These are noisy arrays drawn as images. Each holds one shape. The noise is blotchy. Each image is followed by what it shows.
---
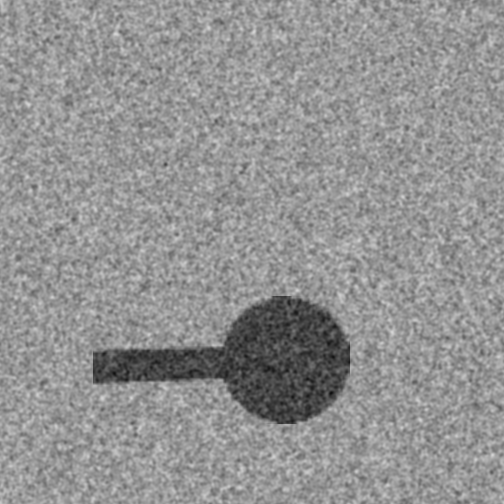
lollipop
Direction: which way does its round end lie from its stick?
right
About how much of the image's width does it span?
half
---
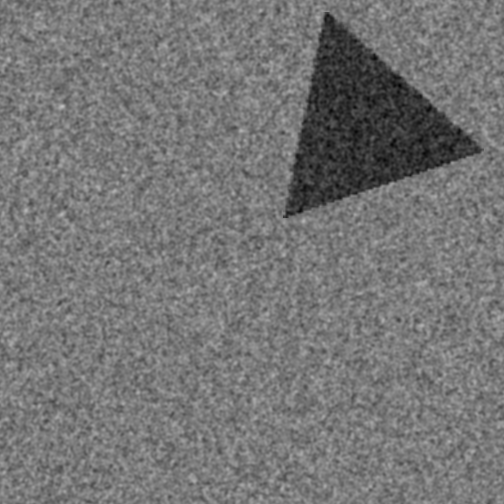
triangle
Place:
top right
